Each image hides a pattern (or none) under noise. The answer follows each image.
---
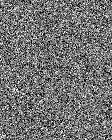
only noise
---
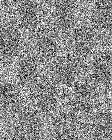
a checkerboard
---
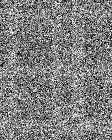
bands of rows crossing bands of columns
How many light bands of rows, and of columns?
3 and 3
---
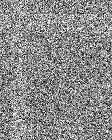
bands of rows crossing bands of columns
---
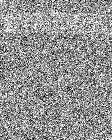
one band of rows
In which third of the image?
top
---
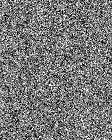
only noise
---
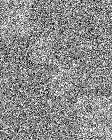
blocks along the diagonal
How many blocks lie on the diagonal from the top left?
4
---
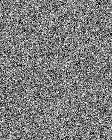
only noise
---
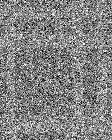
bands of rows crossing bands of columns
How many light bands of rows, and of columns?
3 and 3
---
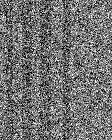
bands of columns
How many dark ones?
4
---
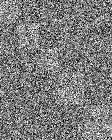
blocks along the diagonal
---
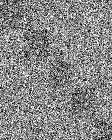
blocks along the diagonal
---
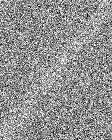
a diagonal band
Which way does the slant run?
bottom left to top right
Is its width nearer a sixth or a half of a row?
a sixth
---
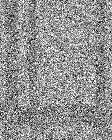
bands of rows crossing bands of columns
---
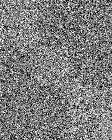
blocks along the diagonal
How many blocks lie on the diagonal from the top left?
3
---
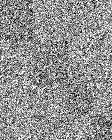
blocks along the diagonal
